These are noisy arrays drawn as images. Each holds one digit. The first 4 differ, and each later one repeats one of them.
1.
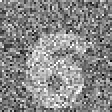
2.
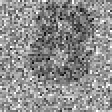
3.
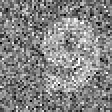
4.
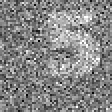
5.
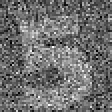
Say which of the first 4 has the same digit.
4
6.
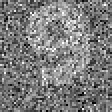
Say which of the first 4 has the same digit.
3
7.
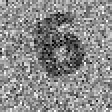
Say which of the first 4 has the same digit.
1
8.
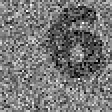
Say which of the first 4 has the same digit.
1
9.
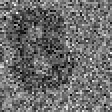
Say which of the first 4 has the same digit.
2
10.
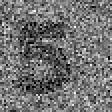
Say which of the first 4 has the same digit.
4
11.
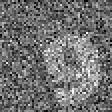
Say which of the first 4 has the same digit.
3
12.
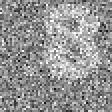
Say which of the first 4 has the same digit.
2
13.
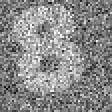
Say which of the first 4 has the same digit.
2
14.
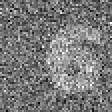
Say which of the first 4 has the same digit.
1
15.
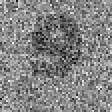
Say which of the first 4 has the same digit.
3
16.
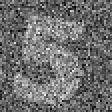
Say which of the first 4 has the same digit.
4
